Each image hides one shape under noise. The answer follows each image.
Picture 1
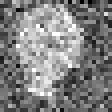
light bulb
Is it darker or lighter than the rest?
lighter
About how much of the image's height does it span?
nearly all
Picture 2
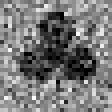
club
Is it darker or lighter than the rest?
darker
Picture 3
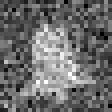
bell
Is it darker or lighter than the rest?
lighter
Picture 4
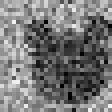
bear's head
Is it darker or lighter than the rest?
darker
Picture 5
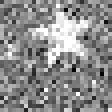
star
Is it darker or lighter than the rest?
lighter
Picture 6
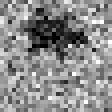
turtle
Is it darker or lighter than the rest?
darker
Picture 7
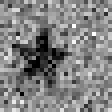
star
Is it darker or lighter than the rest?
darker
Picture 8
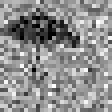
umbrella
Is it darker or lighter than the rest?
darker
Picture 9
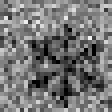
snowflake
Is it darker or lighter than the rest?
darker
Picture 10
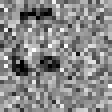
pair of musical notes
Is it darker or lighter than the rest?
darker
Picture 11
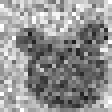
bear's head
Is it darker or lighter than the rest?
darker
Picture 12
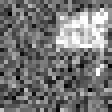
flag
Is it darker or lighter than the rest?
lighter
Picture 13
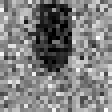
footprint
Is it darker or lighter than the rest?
darker
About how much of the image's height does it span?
two thirds
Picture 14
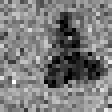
chess pawn
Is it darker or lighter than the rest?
darker
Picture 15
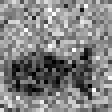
fish
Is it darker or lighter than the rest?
darker
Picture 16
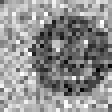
smiling face
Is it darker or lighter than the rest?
darker
